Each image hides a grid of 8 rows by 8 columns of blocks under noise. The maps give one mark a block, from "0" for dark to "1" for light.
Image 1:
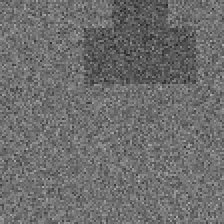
1 1 1 1 0 0 1 1
1 1 1 0 0 0 0 1
1 1 1 0 0 0 0 1
1 1 1 1 1 1 1 1
1 1 1 1 1 1 1 1
1 1 1 1 1 1 1 1
1 1 1 1 1 1 1 1
1 1 1 1 1 1 1 1
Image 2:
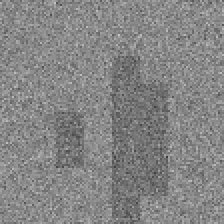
1 1 1 1 1 1 1 1
1 1 1 1 1 1 1 1
1 1 1 1 0 1 1 1
1 1 1 1 0 0 1 1
1 1 0 1 0 0 1 1
1 1 0 1 0 0 1 1
1 1 1 1 0 0 1 1
1 1 1 1 0 1 1 1
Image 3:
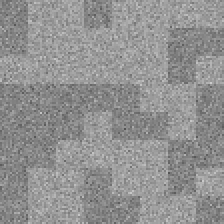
0 1 1 0 1 1 1 1
0 1 1 1 1 1 0 0
1 1 1 1 1 1 0 1
0 0 0 0 0 1 1 0
0 0 0 1 0 0 1 0
0 0 1 1 1 1 0 0
0 1 1 0 1 1 0 1
0 1 1 0 0 1 1 0
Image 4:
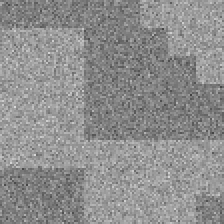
0 0 0 0 0 1 1 1
1 1 1 0 0 0 1 1
1 1 1 0 0 0 0 1
1 1 1 0 0 0 0 0
1 1 1 0 0 0 0 0
1 1 1 1 1 1 1 1
0 0 0 1 1 1 1 1
0 0 0 1 1 1 1 0
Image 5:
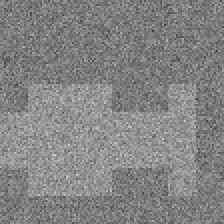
0 0 0 0 0 0 0 0
0 0 0 0 0 0 0 0
0 0 0 0 0 0 0 0
0 1 1 1 0 0 1 0
1 1 1 1 1 1 1 0
1 1 1 1 1 1 1 0
0 1 1 1 0 0 1 0
0 0 0 0 0 0 0 0
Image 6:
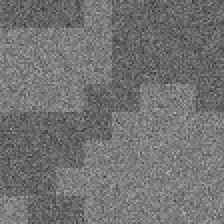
0 0 0 1 0 0 0 0
1 1 1 1 0 0 0 0
1 1 1 1 0 0 0 0
1 1 1 0 0 1 1 0
0 0 0 0 1 1 1 1
0 0 0 1 1 1 1 1
0 0 1 1 1 1 1 1
1 0 0 1 1 1 1 1
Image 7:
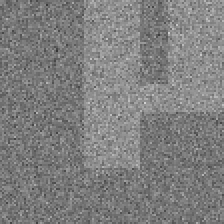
0 0 0 1 1 0 1 1
0 0 0 1 1 0 1 1
0 0 0 1 1 0 1 1
0 0 0 1 1 1 1 1
0 0 0 1 1 0 0 0
0 0 0 1 1 0 0 0
0 0 0 0 0 0 0 0
0 0 0 0 0 0 0 0
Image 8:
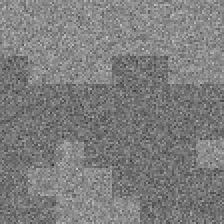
1 1 1 1 1 1 1 1
1 1 1 1 1 1 1 1
0 1 1 1 0 0 1 1
0 0 0 0 0 0 0 0
0 0 0 0 0 0 0 0
0 0 1 0 0 0 0 1
0 1 1 1 0 0 0 0
0 0 1 1 1 0 0 0
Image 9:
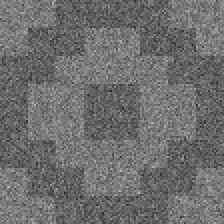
1 1 0 0 0 0 1 1
1 0 0 1 1 0 0 1
0 0 1 1 1 1 0 0
0 1 1 0 0 1 1 0
0 1 1 0 0 1 1 0
0 0 1 1 1 1 0 0
1 0 0 1 1 0 0 1
1 1 0 0 0 0 1 1
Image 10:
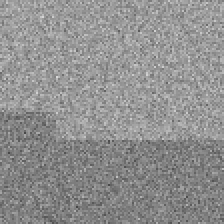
1 1 1 1 1 1 1 1
1 1 1 1 1 1 1 1
1 1 1 1 1 1 1 1
1 1 1 1 1 1 1 1
0 0 1 1 1 1 1 1
0 0 0 0 0 0 0 0
0 0 0 0 0 0 0 0
0 0 0 0 0 0 0 0
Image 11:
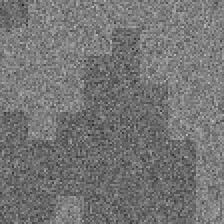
0 1 1 1 1 1 1 1
1 1 1 1 0 1 1 1
1 1 1 0 0 1 1 1
1 1 1 0 0 0 1 1
0 1 0 0 0 0 1 1
0 0 0 0 0 0 0 1
0 0 0 0 0 0 0 1
0 0 1 0 0 0 0 1
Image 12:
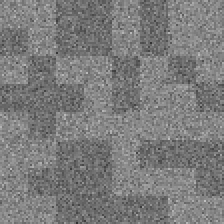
1 1 0 0 1 0 1 1
0 1 0 0 1 0 1 1
1 0 1 1 0 1 0 1
0 0 0 1 0 1 1 0
1 0 1 1 1 1 1 1
1 1 0 0 1 0 0 0
1 0 0 0 1 1 1 0
1 1 0 0 0 0 1 1
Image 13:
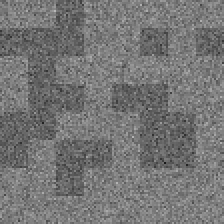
1 1 0 1 1 1 1 1
0 0 0 1 1 0 1 0
1 0 1 1 1 1 1 1
1 0 0 1 0 0 1 1
0 0 1 1 1 0 0 1
0 1 0 0 1 0 0 1
1 1 0 1 1 1 1 1
1 1 1 1 1 1 1 1
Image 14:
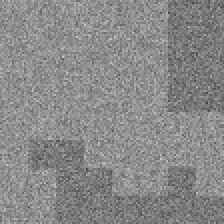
1 1 1 1 1 1 0 0
1 1 1 1 1 1 0 0
1 1 1 1 1 1 0 0
1 1 1 1 1 1 0 0
1 1 1 1 1 1 1 1
1 0 0 1 1 1 1 1
1 1 0 0 1 1 0 1
1 1 0 0 0 0 0 0
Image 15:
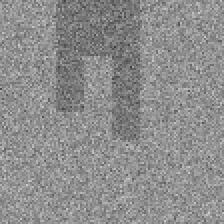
1 1 0 0 0 1 1 1
1 1 0 0 0 1 1 1
1 1 0 1 0 1 1 1
1 1 0 1 0 1 1 1
1 1 1 1 0 1 1 1
1 1 1 1 1 1 1 1
1 1 1 1 1 1 1 1
1 1 1 1 1 1 1 1
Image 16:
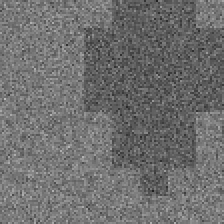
1 1 1 1 0 0 0 1
1 1 1 0 0 0 0 0
1 1 1 0 0 0 0 0
1 1 1 0 0 0 0 0
1 1 1 1 0 0 0 1
1 1 1 1 0 0 0 1
1 1 1 1 1 0 1 1
1 1 1 1 1 1 1 1
